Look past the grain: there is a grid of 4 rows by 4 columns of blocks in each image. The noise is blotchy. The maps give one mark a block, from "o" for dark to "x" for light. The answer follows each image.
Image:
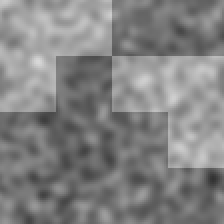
x x o o
x o x x
o o o x
o o o o
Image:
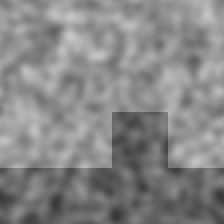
x x x x
x x x x
x x o x
o o o o
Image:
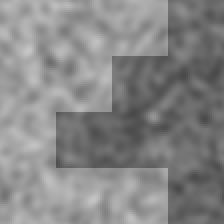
x x x o
x x o o
x o o o
x x x o
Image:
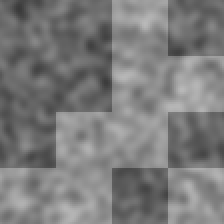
o o x o
o o x x
o x x o
x x o x
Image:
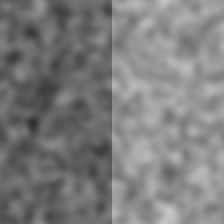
o o x x
o o x x
o o x x
o o x x
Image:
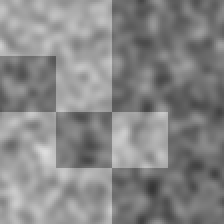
x x o o
o x o o
x o x o
x x o o
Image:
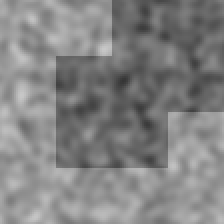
x x o o
x o o o
x o o x
x x x x
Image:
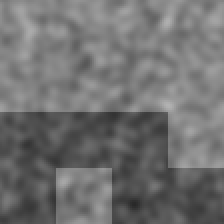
x x x x
x x x x
o o o x
o x o o
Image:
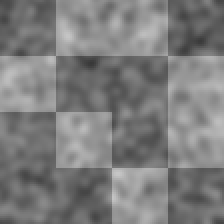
o x x o
x o o x
o x o x
o o x o
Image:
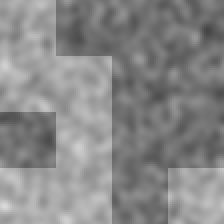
x o o o
x x o o
o x o o
x x o x
